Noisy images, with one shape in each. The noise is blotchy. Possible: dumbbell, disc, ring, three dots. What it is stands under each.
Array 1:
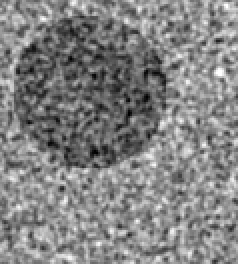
disc
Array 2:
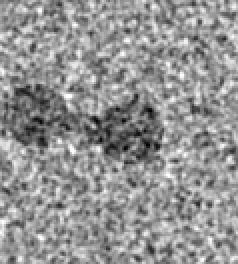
dumbbell
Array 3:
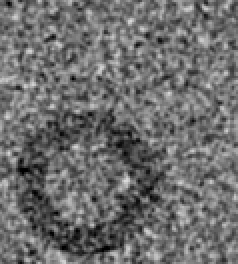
ring
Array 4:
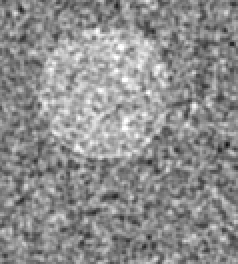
disc
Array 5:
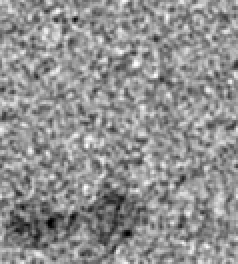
dumbbell
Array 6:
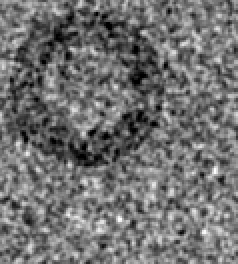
ring
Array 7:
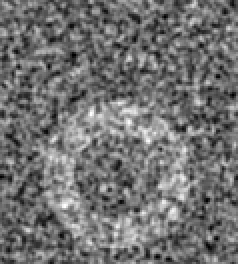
ring
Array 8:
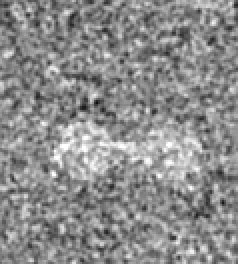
dumbbell
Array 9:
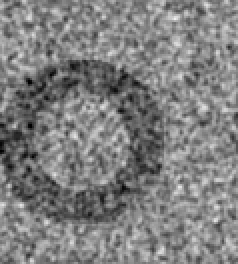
ring
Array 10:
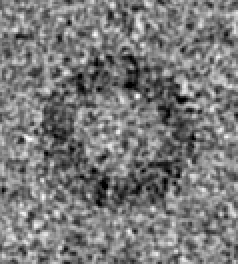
ring
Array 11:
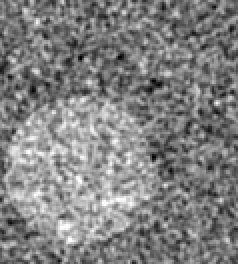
disc
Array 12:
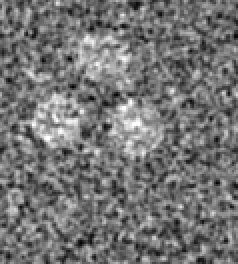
three dots
